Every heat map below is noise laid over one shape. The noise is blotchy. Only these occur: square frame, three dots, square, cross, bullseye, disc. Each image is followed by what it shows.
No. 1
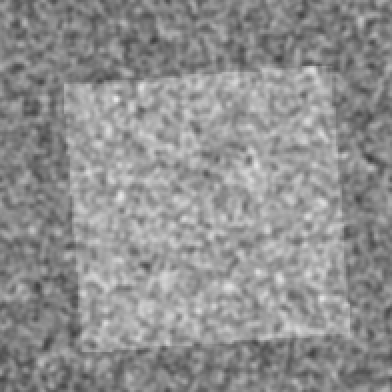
light square
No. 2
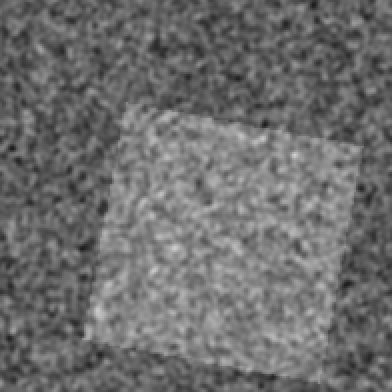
light square
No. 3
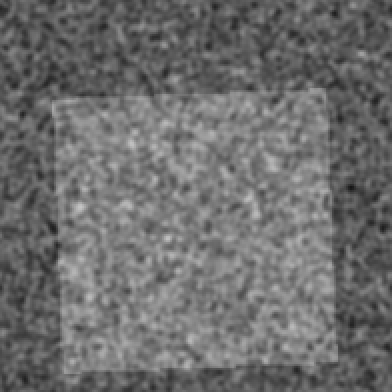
light square
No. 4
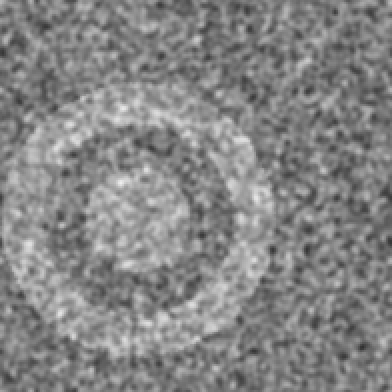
light bullseye
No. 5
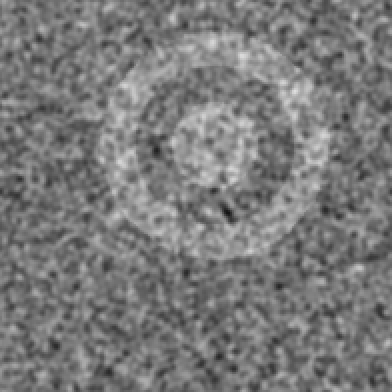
light bullseye
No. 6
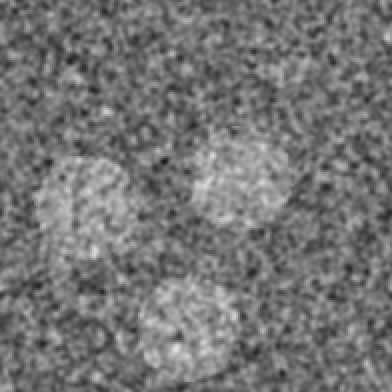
light three dots
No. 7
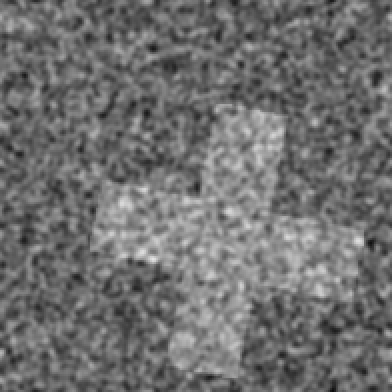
light cross
